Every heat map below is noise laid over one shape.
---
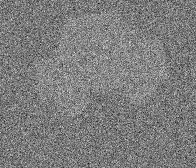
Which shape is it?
car
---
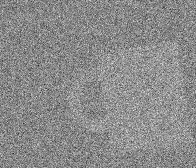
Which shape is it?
cup
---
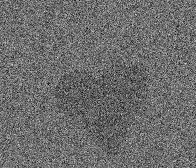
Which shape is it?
heart
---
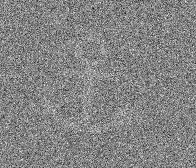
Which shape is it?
anchor
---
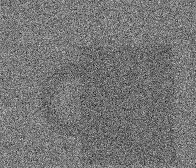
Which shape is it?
cup
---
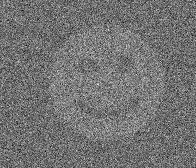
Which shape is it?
smiling face
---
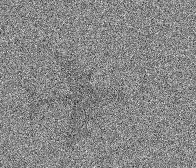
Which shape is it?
airplane
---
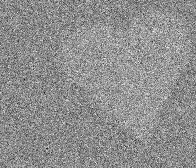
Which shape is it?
heart
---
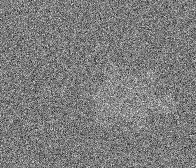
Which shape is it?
turtle
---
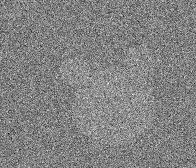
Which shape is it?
bear's head
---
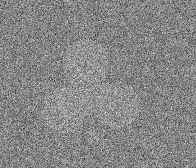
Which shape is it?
club
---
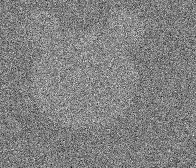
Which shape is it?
bear's head
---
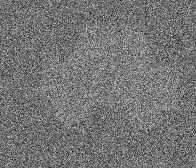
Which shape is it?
car
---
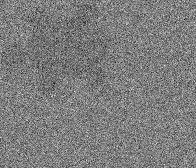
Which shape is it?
turtle
